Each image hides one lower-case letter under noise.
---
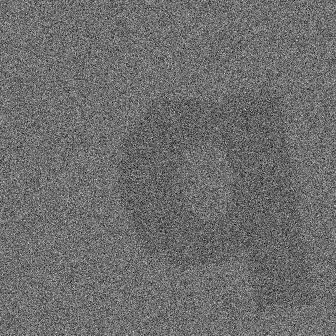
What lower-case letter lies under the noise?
q
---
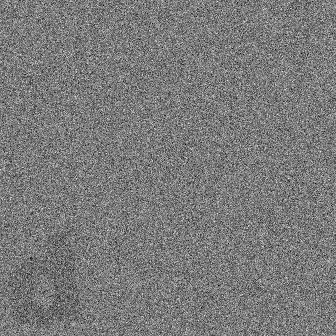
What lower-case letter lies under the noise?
d
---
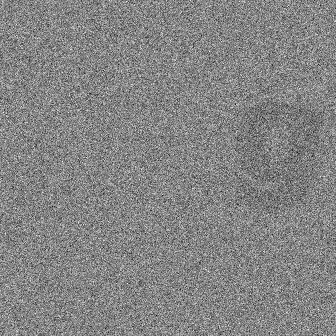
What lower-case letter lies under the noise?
g
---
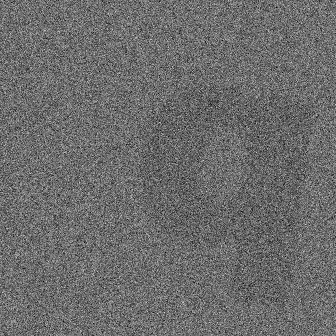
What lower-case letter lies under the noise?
q
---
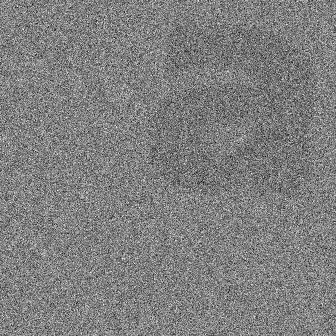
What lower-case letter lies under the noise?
a
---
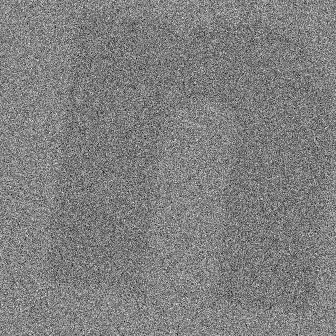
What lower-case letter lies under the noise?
n
